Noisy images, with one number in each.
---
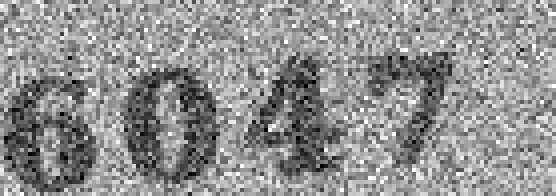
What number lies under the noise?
6047
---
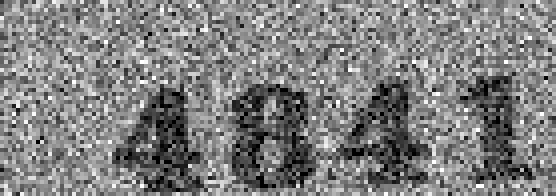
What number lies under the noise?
4841
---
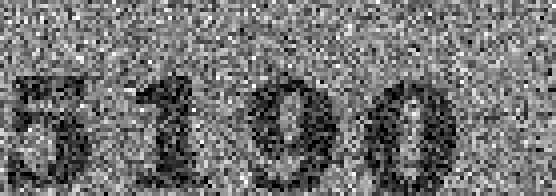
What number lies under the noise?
5190
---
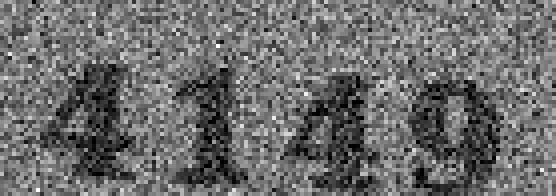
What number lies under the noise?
4149
